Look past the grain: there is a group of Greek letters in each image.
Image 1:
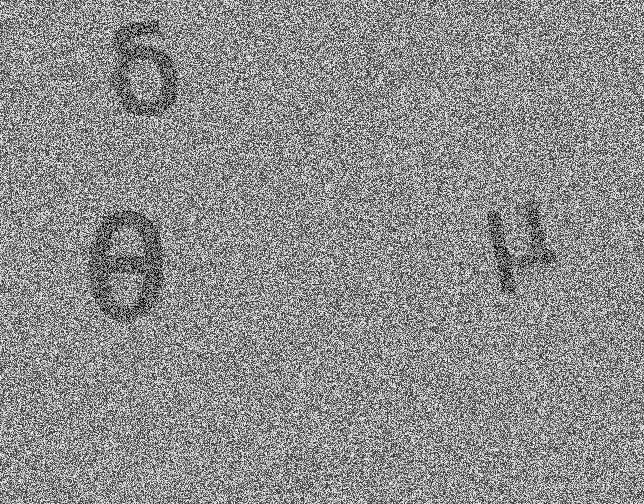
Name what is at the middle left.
theta
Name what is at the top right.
nothing
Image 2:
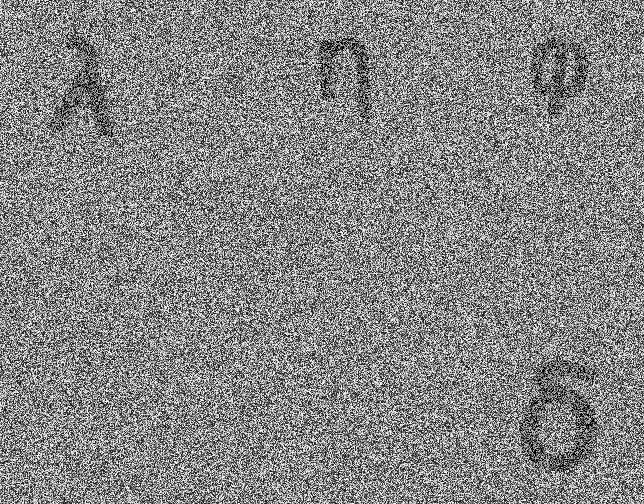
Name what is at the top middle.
eta
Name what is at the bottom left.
nothing
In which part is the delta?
bottom right
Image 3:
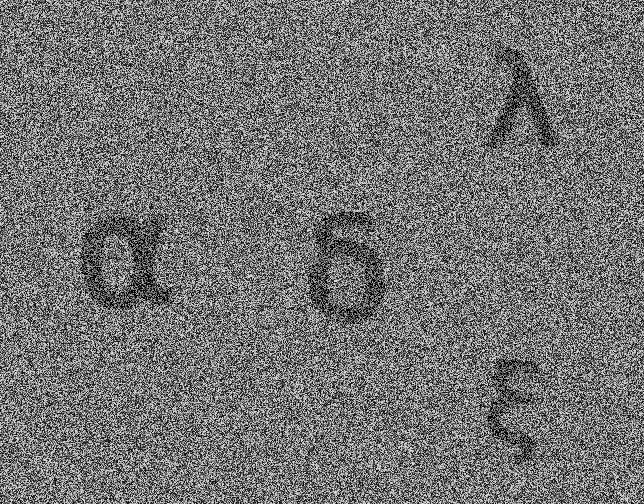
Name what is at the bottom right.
xi
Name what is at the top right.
lambda
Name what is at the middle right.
nothing
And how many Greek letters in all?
4
